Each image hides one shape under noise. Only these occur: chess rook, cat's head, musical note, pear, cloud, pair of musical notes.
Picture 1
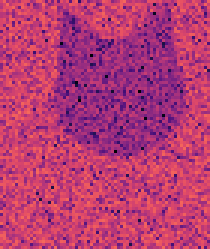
cat's head
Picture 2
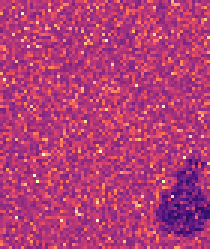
pear
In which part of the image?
bottom right
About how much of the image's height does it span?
a third
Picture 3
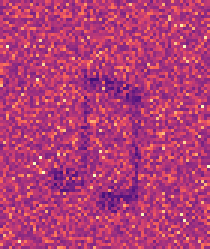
pair of musical notes
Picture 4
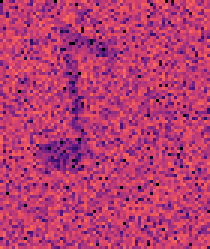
musical note
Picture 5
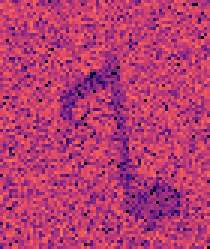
musical note
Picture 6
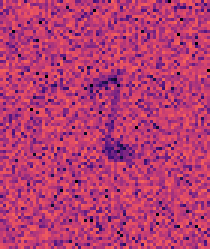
musical note
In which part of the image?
centre
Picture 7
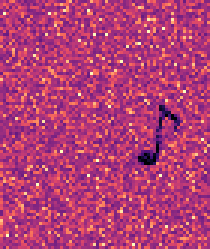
musical note
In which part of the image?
middle right
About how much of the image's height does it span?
a quarter
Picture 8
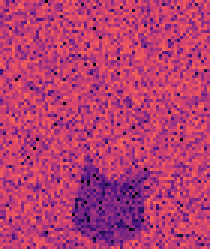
cat's head
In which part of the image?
bottom middle
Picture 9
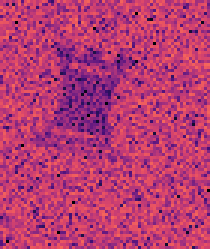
chess rook
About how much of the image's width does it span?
half
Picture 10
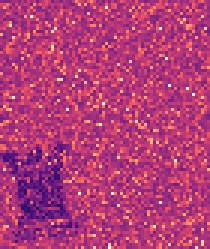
chess rook
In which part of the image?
bottom left
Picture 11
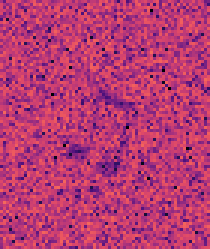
pair of musical notes
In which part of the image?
centre
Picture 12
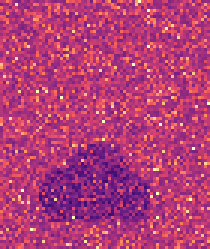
cloud
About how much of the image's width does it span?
half
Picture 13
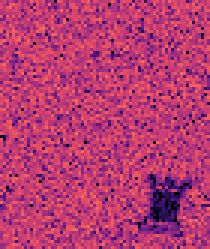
chess rook
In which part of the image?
bottom right
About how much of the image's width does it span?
a quarter
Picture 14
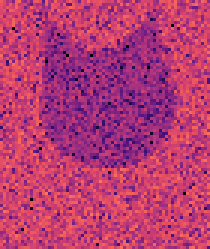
cat's head
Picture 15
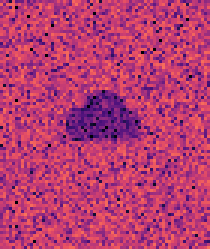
cloud
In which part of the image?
centre
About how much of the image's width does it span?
a third
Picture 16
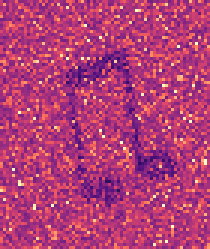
pair of musical notes
